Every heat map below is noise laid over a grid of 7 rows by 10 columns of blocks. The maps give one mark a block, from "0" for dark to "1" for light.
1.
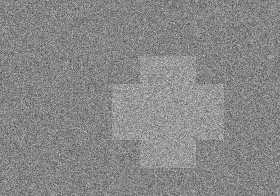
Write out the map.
0 0 0 0 0 0 0 0 0 0
0 0 0 0 0 0 0 0 0 0
0 0 0 0 0 1 1 0 0 0
0 0 0 0 1 1 1 1 0 0
0 0 0 0 1 1 1 1 0 0
0 0 0 0 0 1 1 0 0 0
0 0 0 0 0 0 0 0 0 0
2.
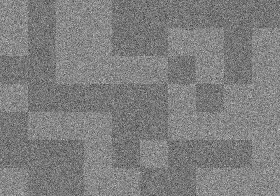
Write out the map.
1 0 1 1 0 0 0 0 0 0
1 0 1 1 0 0 1 1 0 1
0 0 1 1 1 1 0 1 0 1
1 0 0 0 0 0 1 0 1 1
0 1 1 1 0 0 1 1 1 1
0 0 0 1 0 1 0 0 0 1
1 0 0 1 1 0 0 1 1 1
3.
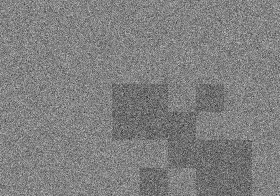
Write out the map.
1 1 1 1 1 1 1 1 1 1
1 1 1 1 1 1 1 1 1 1
1 1 1 1 1 1 1 1 1 1
1 1 1 1 0 0 1 0 1 1
1 1 1 1 0 0 0 1 1 1
1 1 1 1 1 1 0 0 0 1
1 1 1 1 1 0 1 0 0 1
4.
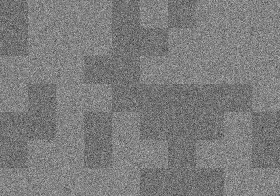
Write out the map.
0 1 1 1 0 1 0 1 1 1
0 1 1 1 0 0 1 1 1 1
1 1 1 0 0 1 1 1 1 1
1 0 1 1 0 0 0 0 0 1
0 0 1 0 1 0 0 0 1 0
0 1 1 0 1 1 0 1 1 0
1 1 1 1 1 0 0 0 1 1
